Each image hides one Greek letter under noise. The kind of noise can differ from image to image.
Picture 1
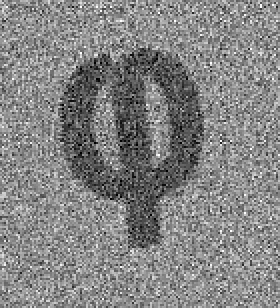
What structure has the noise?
low rank plus noise
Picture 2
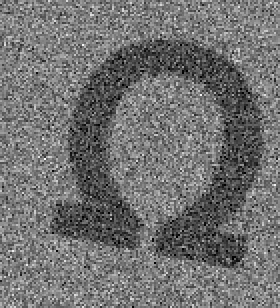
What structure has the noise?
independent entries
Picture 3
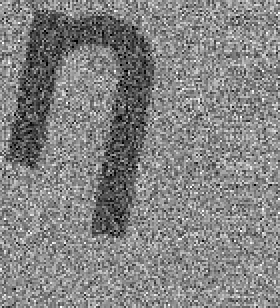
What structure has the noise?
low rank plus noise
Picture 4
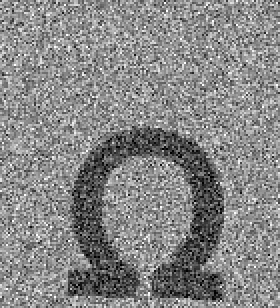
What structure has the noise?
independent entries
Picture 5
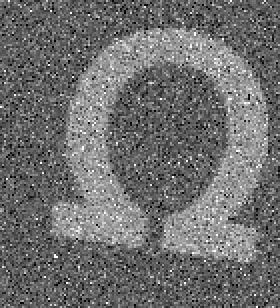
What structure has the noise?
heavy tails
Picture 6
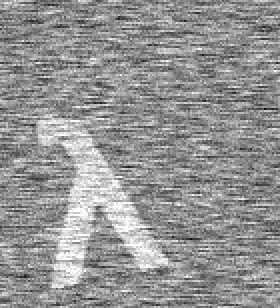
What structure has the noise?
streaked along the rows
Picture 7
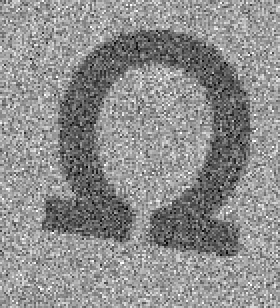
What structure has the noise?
independent entries
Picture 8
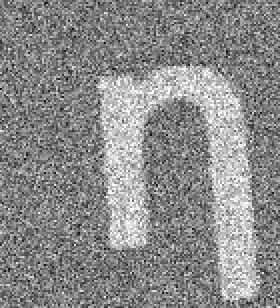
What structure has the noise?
independent entries
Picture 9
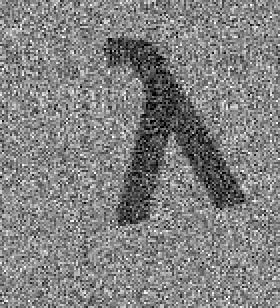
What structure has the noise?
low rank plus noise
